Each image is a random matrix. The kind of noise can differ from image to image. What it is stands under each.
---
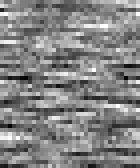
streaked along the rows
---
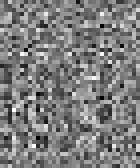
low rank plus noise
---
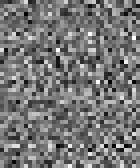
low rank plus noise
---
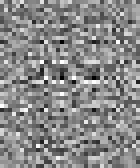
low rank plus noise
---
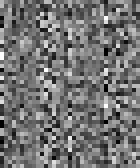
columns of uneven size
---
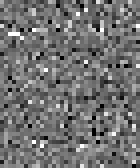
heavy tails
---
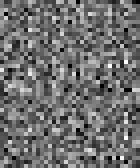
low rank plus noise
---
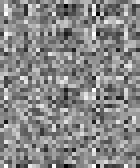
low rank plus noise
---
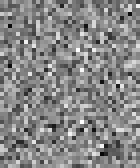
independent entries
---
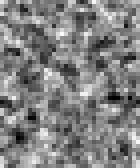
blotchy
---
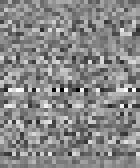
rows of uneven size
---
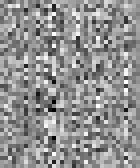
columns of uneven size
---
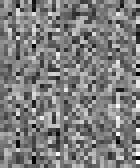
columns of uneven size
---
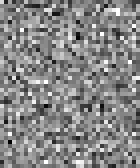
low rank plus noise
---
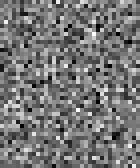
independent entries
